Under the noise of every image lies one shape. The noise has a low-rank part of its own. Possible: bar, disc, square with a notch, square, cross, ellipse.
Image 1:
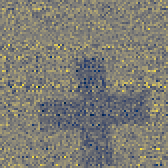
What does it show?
dark cross
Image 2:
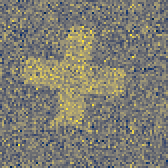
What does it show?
light cross
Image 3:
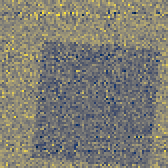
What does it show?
dark square
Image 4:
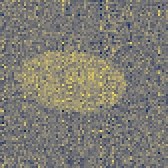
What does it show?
light ellipse
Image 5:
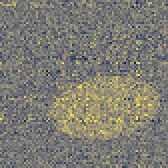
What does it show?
light ellipse
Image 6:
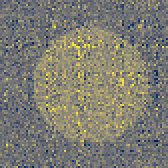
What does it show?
light disc
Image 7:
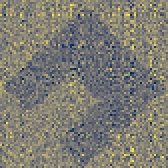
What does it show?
dark square with a notch
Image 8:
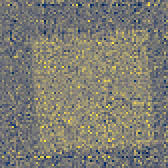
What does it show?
light square
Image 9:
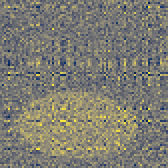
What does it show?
light ellipse
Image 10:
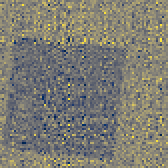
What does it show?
dark square
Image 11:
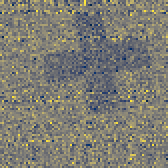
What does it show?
dark cross
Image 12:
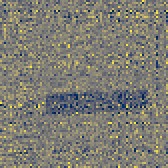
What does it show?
dark bar
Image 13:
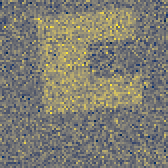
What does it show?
light square with a notch
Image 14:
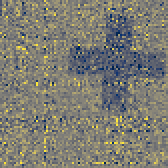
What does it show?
dark cross
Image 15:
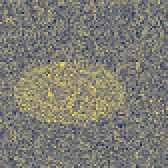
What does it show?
light ellipse
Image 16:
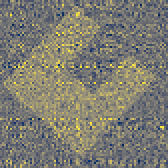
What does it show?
light square with a notch
